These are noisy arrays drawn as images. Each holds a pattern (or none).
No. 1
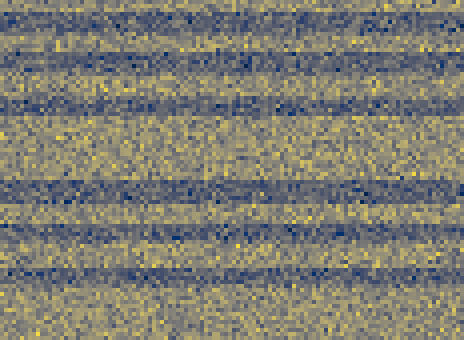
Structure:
bands of rows
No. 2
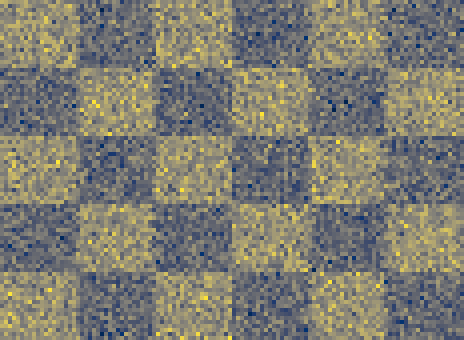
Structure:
a checkerboard
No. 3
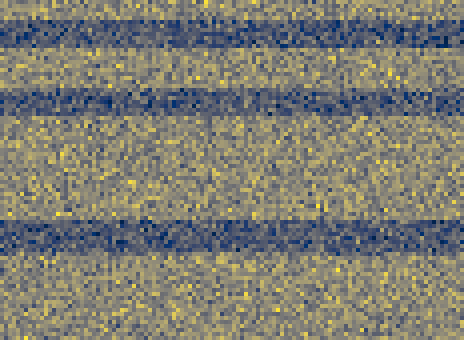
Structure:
bands of rows
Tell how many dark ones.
3
